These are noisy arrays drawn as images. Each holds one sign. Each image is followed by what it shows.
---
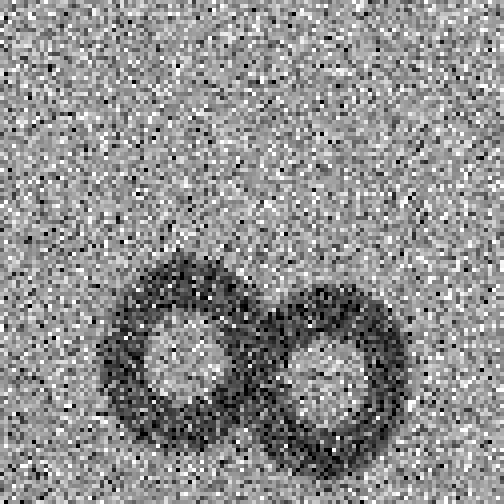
dark infinity sign
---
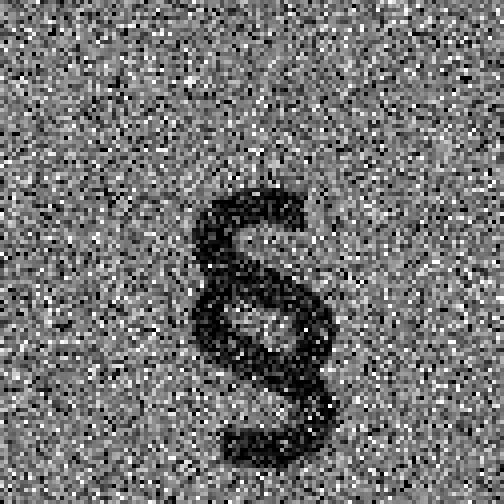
dark section sign
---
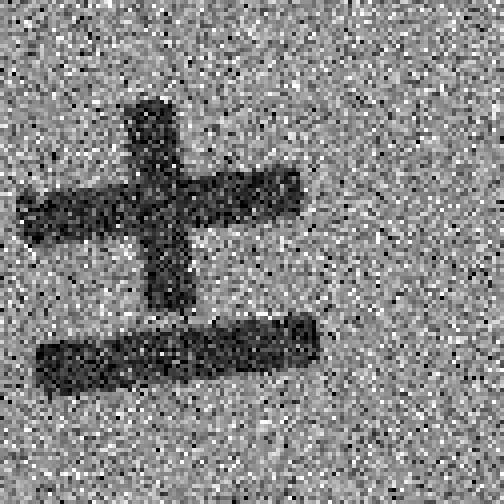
dark plus-minus sign
